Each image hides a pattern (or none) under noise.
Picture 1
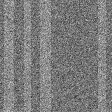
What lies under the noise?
bands of columns
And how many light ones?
4
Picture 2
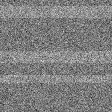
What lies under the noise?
bands of rows
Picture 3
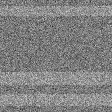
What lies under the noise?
bands of rows
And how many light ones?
3
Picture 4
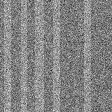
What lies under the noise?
bands of columns
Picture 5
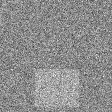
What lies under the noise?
one block
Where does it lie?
bottom middle
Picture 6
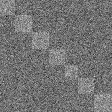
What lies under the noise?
blocks along the diagonal
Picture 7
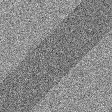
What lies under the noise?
a diagonal band
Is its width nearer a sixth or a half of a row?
a half
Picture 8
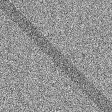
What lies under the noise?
a diagonal band
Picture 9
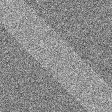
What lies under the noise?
a diagonal band
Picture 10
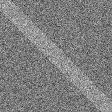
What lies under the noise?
a diagonal band
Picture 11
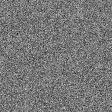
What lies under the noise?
only noise
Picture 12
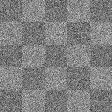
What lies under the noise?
a checkerboard
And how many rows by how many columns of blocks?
5 by 5
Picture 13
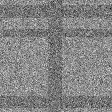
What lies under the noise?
bands of rows crossing bands of columns
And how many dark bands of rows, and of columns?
3 and 1
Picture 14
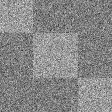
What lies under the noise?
blocks along the diagonal
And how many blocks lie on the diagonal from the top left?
3
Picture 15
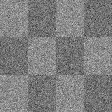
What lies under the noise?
a checkerboard
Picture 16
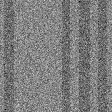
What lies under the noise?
bands of columns
